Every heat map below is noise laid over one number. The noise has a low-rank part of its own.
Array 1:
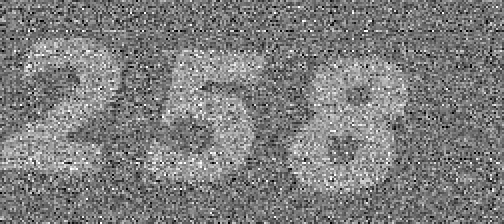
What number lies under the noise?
258
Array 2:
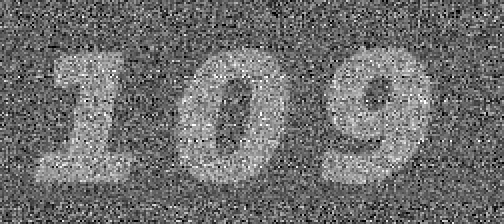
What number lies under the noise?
109
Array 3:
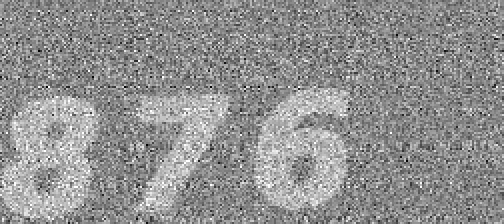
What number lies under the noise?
876
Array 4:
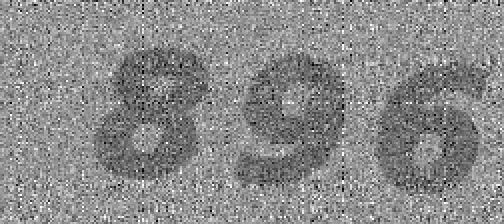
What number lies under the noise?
896
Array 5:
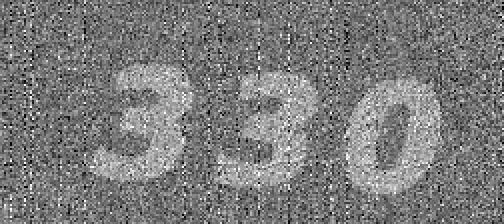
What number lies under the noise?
330
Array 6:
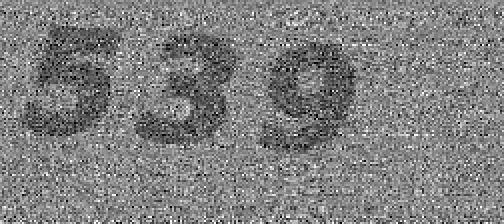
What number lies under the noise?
539
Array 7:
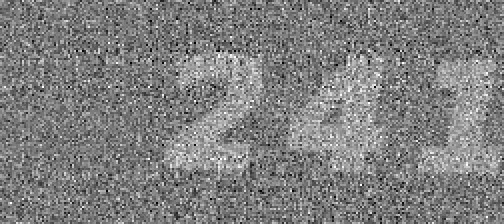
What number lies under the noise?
241
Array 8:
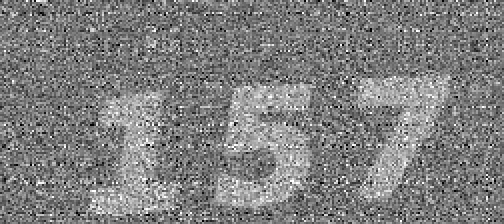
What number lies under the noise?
157
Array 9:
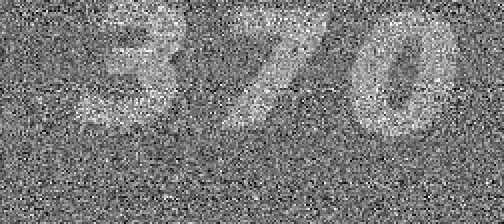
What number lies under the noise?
370
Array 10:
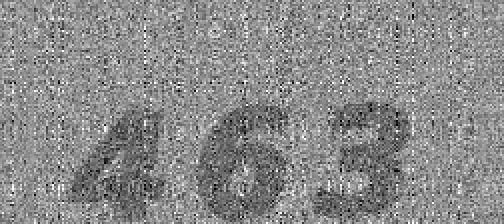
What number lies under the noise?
463
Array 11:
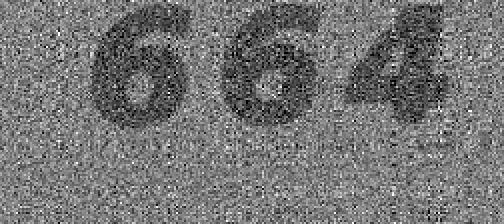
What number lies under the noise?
664
